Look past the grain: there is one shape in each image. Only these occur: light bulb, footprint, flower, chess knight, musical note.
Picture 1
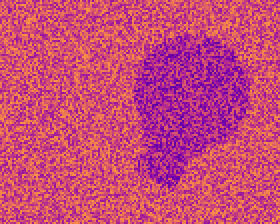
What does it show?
dark light bulb
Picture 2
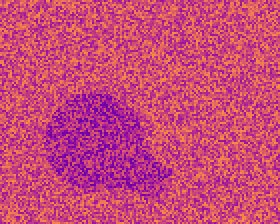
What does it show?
dark light bulb
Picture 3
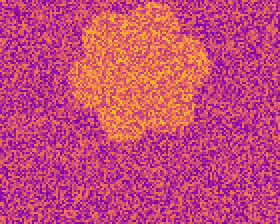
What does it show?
light flower
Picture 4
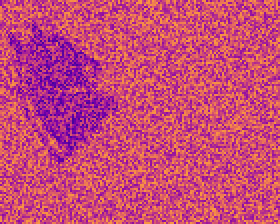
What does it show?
dark chess knight
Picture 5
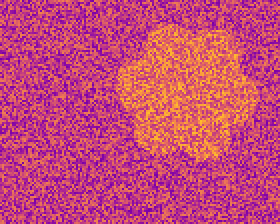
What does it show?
light flower
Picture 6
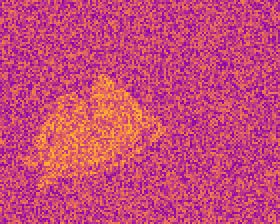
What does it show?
light chess knight
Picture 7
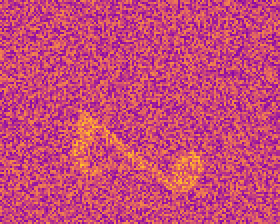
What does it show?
light musical note
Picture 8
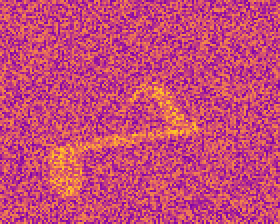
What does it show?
light musical note
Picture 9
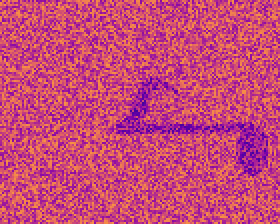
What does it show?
dark musical note
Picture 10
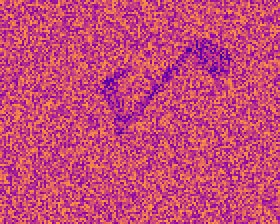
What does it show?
dark musical note
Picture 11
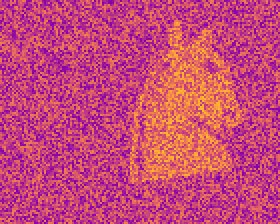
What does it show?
light chess knight
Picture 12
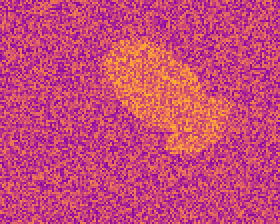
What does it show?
light footprint
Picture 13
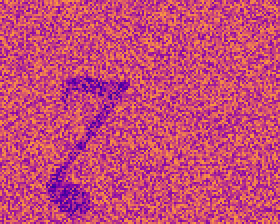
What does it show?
dark musical note
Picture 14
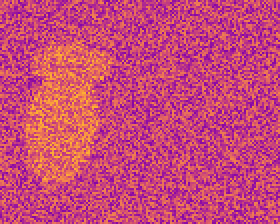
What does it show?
light footprint
